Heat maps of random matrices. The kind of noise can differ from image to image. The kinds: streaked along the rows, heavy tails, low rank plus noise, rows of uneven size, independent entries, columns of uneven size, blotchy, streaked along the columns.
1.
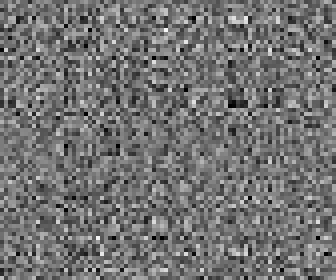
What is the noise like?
low rank plus noise
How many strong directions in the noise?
three or four
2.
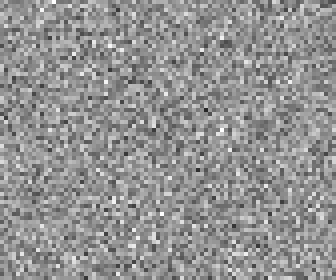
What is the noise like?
independent entries
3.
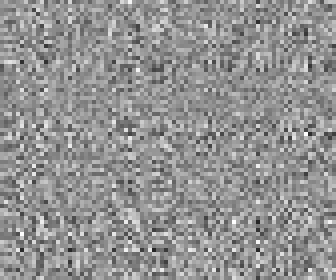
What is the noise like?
low rank plus noise
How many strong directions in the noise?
three or four
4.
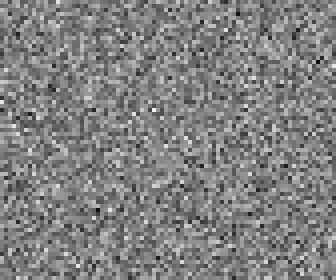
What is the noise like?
independent entries
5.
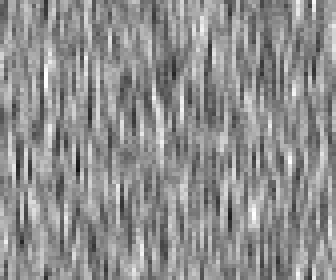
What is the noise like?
streaked along the columns
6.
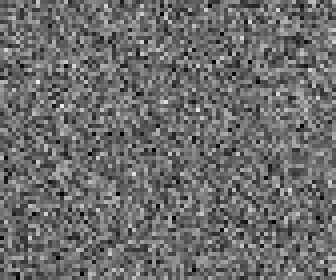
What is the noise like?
independent entries
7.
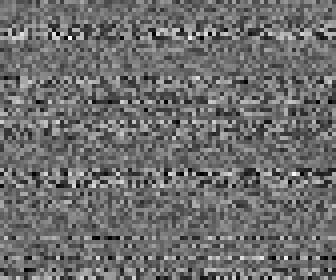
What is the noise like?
rows of uneven size
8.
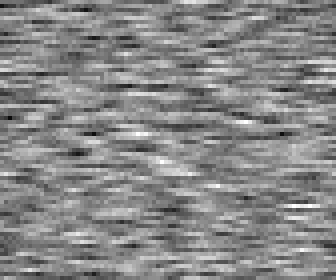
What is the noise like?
streaked along the rows
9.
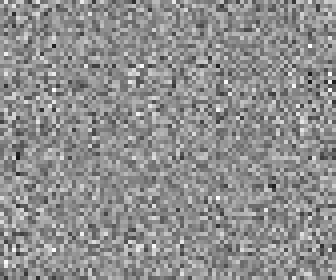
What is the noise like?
low rank plus noise
